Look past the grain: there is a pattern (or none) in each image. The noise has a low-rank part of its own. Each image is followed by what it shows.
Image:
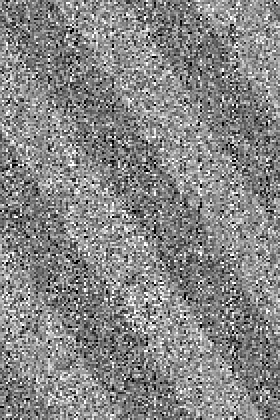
diagonal stripes
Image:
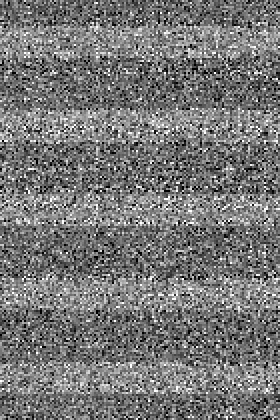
horizontal stripes
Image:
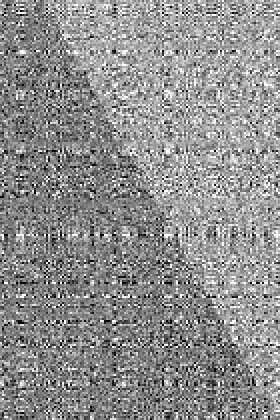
a sharp edge
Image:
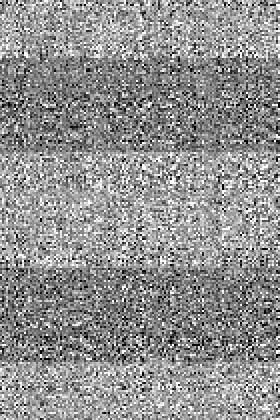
horizontal stripes
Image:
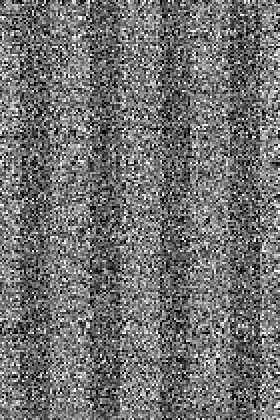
vertical stripes
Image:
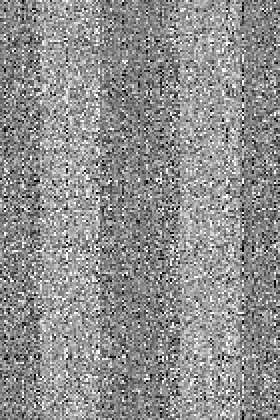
vertical stripes
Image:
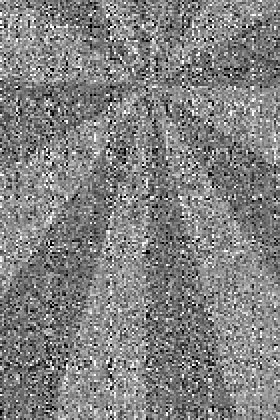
spokes from one point
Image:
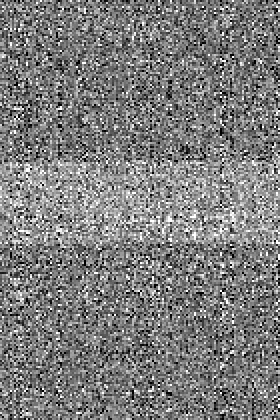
one horizontal stripe
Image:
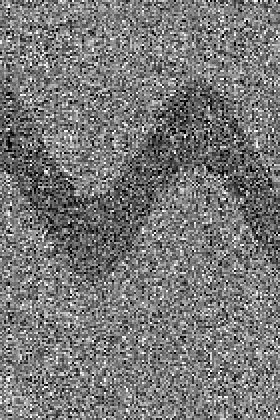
a wavy band
